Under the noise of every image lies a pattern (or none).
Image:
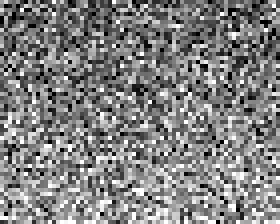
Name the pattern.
a smooth slope
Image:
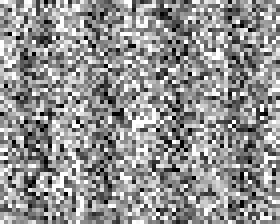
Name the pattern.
vertical stripes
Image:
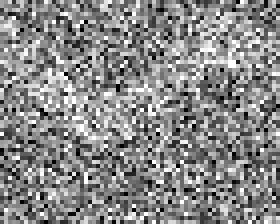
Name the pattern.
a wavy band
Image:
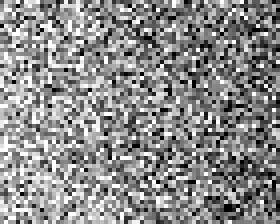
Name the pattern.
a smooth slope
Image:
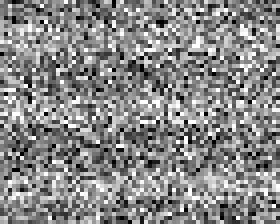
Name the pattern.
horizontal stripes
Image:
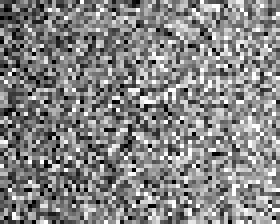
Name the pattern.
a smooth slope
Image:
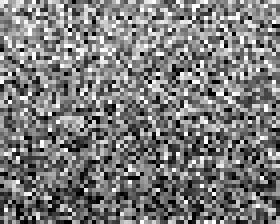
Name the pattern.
a smooth slope
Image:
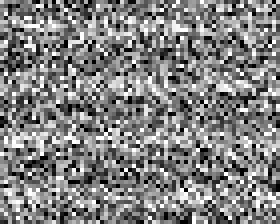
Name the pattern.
horizontal stripes
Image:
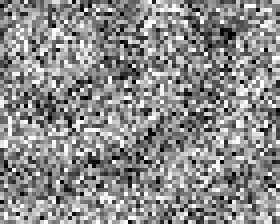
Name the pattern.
rings round one point
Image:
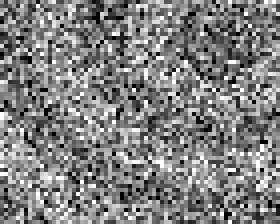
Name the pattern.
rings round one point
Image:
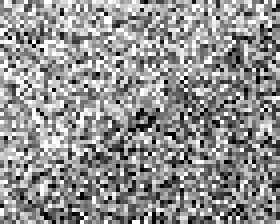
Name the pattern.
a sharp edge
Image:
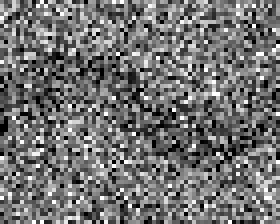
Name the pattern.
a wavy band
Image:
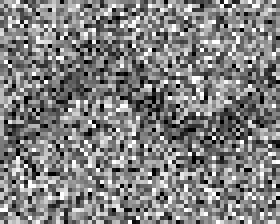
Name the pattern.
a wavy band
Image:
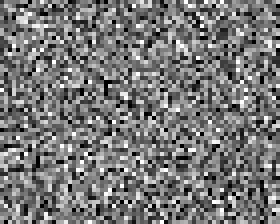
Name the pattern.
only noise
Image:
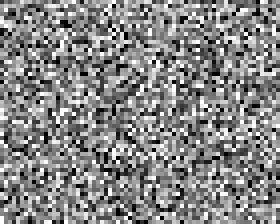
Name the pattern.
only noise
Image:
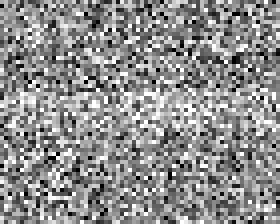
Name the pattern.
one horizontal stripe
